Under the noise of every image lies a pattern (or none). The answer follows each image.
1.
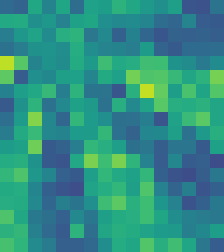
spokes from one point
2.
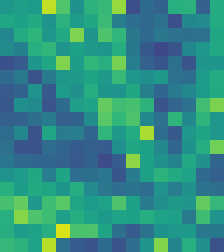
spokes from one point
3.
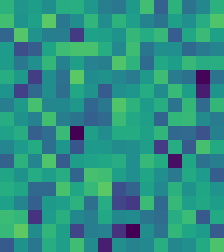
only noise
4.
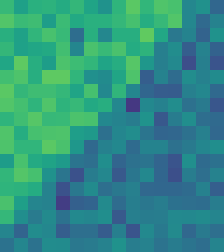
a sharp edge
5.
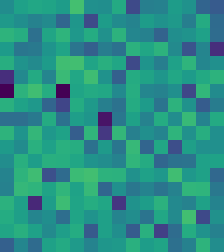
only noise
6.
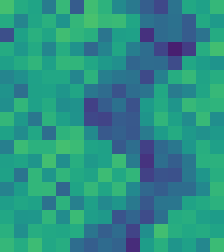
a wavy band
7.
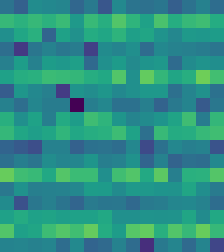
horizontal stripes
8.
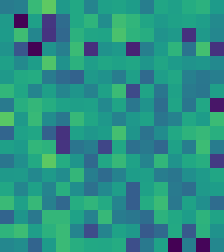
only noise
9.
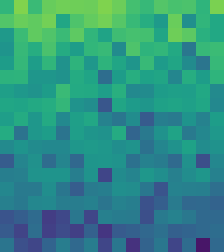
a smooth slope
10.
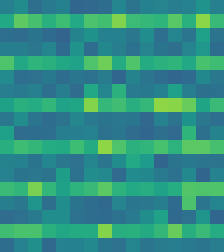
horizontal stripes
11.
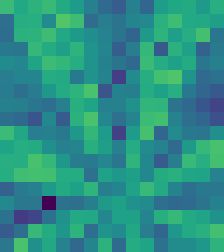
spokes from one point
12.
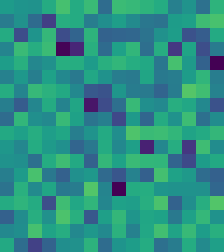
only noise
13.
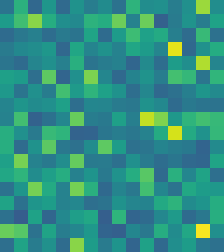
only noise
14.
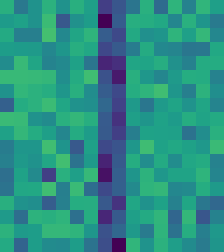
one vertical stripe
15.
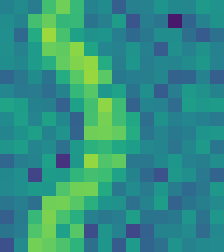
a wavy band
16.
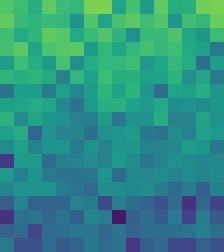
a smooth slope
